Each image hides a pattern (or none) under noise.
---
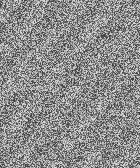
diagonal stripes
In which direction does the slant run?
bottom left to top right
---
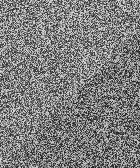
a sharp edge
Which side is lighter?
top left
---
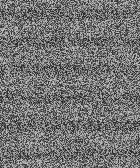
horizontal stripes
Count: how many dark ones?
6
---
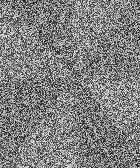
spokes from one point
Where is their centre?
centre
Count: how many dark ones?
4
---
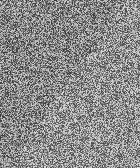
a sharp edge
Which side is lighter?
bottom right
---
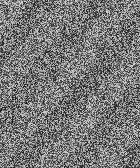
diagonal stripes
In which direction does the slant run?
bottom left to top right
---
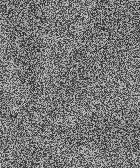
spokes from one point
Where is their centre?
bottom left
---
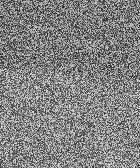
a sharp edge
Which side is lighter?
bottom
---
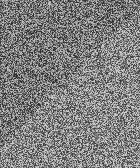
a sharp edge
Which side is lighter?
bottom right
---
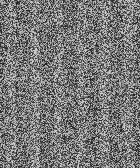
vertical stripes
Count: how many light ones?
6
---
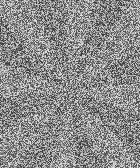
spokes from one point
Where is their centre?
centre
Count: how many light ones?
8
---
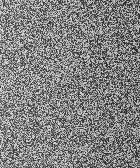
a smooth slope
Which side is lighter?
left
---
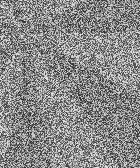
spokes from one point
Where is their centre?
top left
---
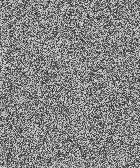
only noise
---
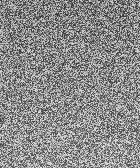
a smooth slope
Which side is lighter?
bottom
